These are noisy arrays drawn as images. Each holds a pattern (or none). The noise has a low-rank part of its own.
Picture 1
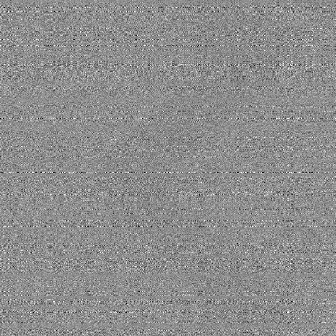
a wavy band
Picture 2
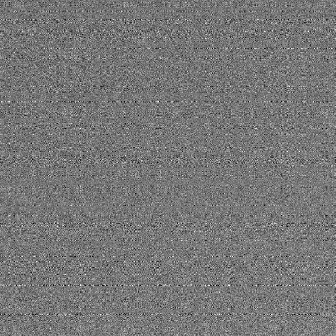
a smooth slope
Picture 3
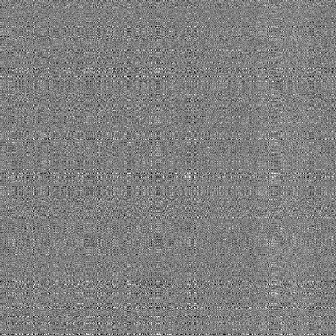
one vertical stripe
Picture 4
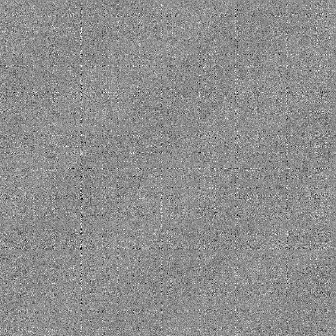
diagonal stripes
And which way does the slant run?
bottom left to top right
